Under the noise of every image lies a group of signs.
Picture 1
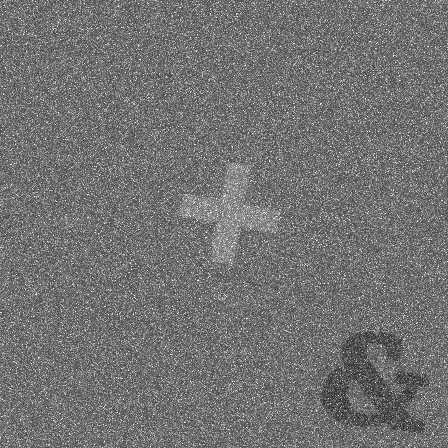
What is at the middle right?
nothing
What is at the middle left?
nothing
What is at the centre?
plus sign
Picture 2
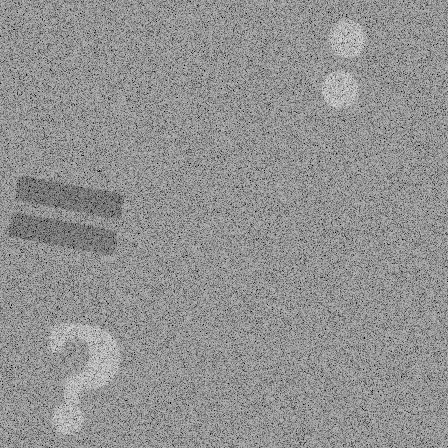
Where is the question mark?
bottom left
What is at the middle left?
equals sign
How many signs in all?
3
